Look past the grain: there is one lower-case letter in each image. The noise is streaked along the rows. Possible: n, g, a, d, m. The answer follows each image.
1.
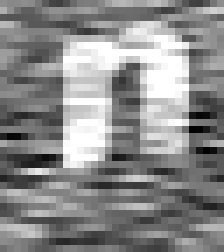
n
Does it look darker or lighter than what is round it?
lighter
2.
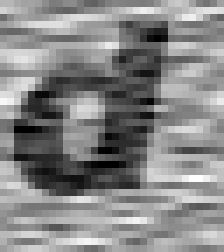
d
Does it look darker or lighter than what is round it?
darker
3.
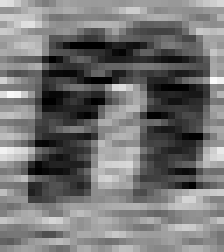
n
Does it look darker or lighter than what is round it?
darker
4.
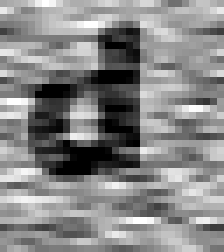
d
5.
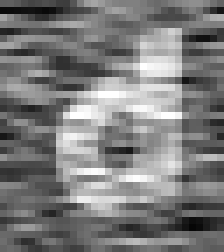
d
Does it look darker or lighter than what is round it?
lighter
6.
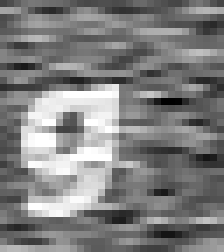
g
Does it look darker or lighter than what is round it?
lighter
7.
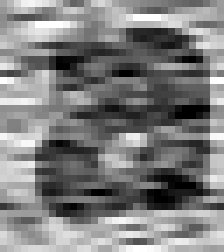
a
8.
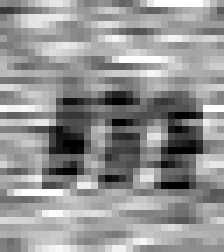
m
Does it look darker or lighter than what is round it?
darker
